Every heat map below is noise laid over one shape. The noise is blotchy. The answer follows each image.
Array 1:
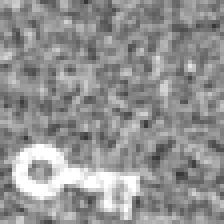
key
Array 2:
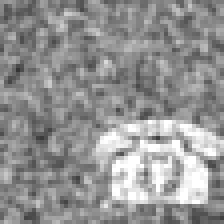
telephone
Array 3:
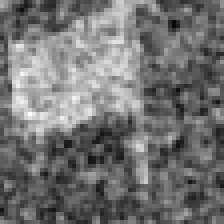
flag
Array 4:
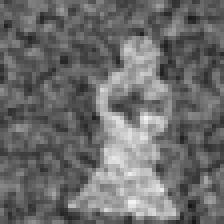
chess bishop
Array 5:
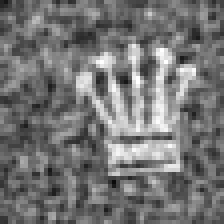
chess queen
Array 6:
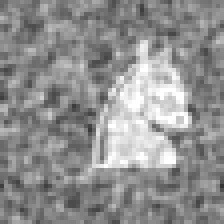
chess knight
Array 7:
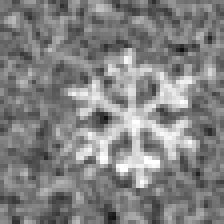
snowflake
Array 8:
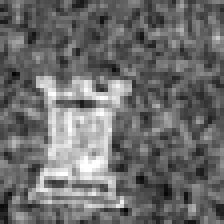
chess rook
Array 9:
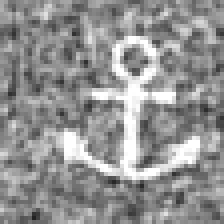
anchor
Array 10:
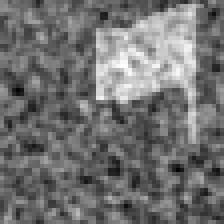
flag
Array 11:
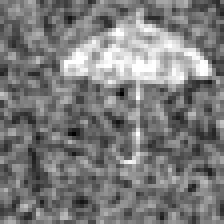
umbrella
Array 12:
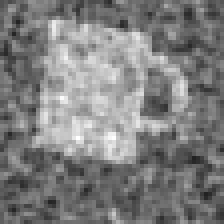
cup
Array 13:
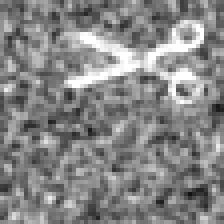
pair of scissors
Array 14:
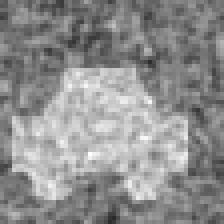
car
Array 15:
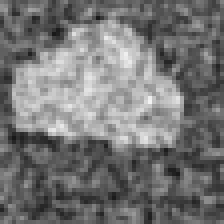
cloud
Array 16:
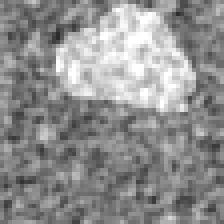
cloud
